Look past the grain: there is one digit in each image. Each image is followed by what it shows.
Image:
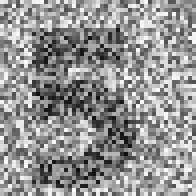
5
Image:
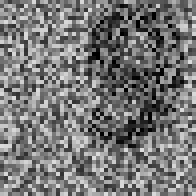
9
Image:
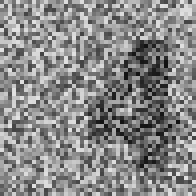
4
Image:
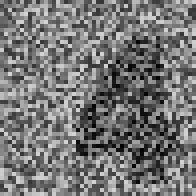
4
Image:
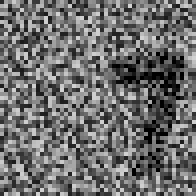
7
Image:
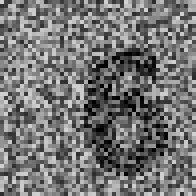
6
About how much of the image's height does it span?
two thirds
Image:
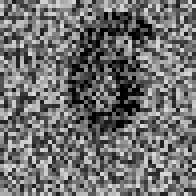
6
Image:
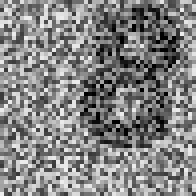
8
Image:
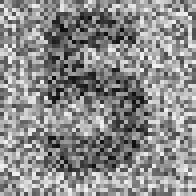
5
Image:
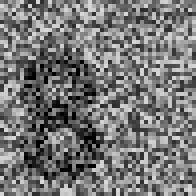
8
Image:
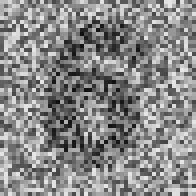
6
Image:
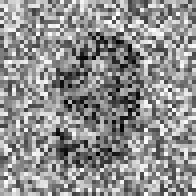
9
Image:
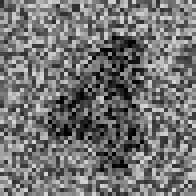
4
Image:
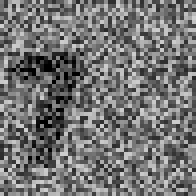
7
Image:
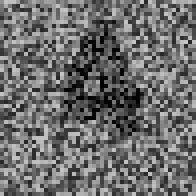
4
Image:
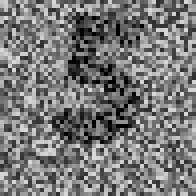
5
